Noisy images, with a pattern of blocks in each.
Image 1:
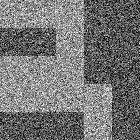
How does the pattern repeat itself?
no symmetry
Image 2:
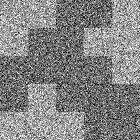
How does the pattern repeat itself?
mirrored about the diagonal from the top left
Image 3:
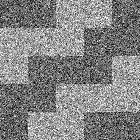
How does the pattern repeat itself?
the same after a half turn
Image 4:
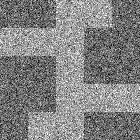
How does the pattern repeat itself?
the same after a half turn
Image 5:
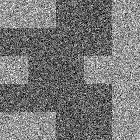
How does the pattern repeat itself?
top and bottom mirror each other
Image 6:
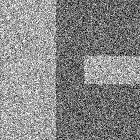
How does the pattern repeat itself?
top and bottom mirror each other
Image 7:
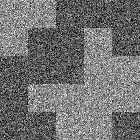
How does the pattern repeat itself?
mirrored about the diagonal from the top left
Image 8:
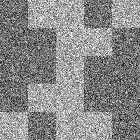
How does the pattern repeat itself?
the same after a half turn
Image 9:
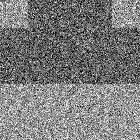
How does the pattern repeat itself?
left and right mirror each other
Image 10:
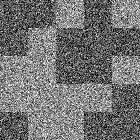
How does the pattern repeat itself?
mirrored about the diagonal from the bottom left
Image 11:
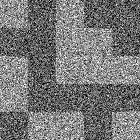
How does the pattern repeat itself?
mirrored about the diagonal from the bottom left
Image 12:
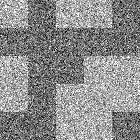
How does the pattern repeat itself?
mirrored about the diagonal from the top left
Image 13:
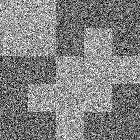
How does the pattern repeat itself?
mirrored about the diagonal from the top left
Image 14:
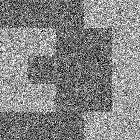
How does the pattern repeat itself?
top and bottom mirror each other
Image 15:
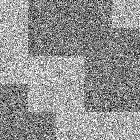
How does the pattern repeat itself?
mirrored about the diagonal from the bottom left
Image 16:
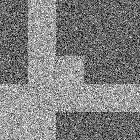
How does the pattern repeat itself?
mirrored about the diagonal from the bottom left
